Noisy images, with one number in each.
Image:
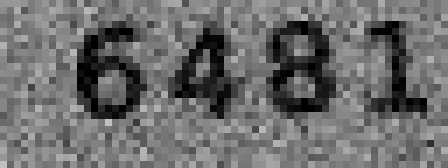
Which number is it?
6481
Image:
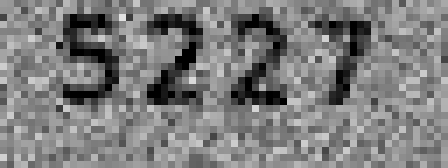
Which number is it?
5227
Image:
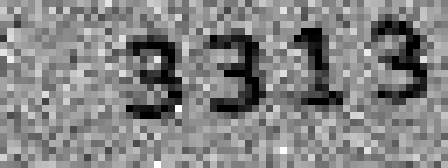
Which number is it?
3313
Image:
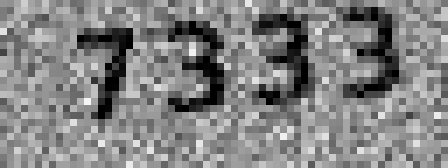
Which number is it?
7333
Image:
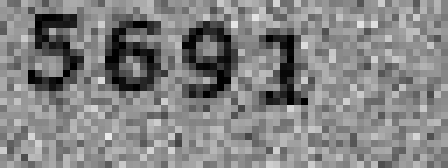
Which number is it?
5691
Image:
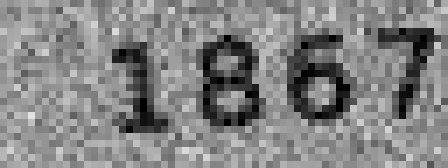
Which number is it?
1867
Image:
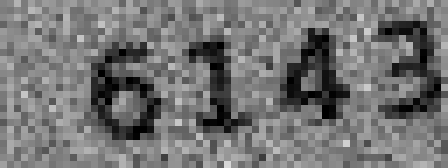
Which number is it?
6143
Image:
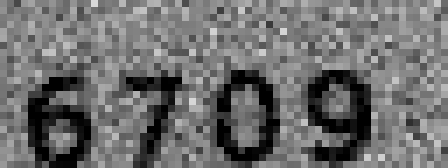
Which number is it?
6709
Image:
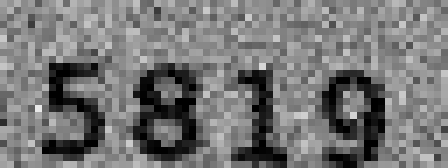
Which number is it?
5819
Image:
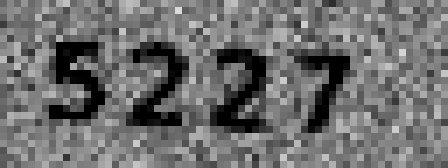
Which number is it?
5227
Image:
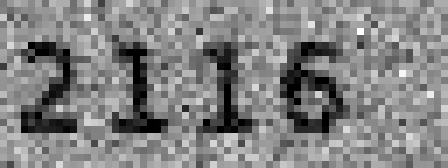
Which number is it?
2116
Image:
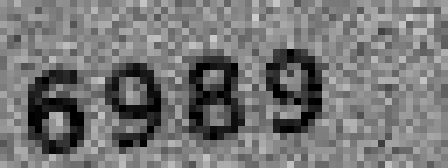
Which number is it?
6989
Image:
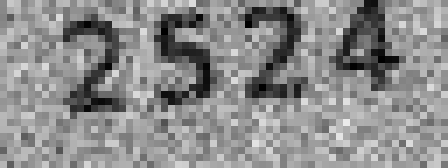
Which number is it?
2524
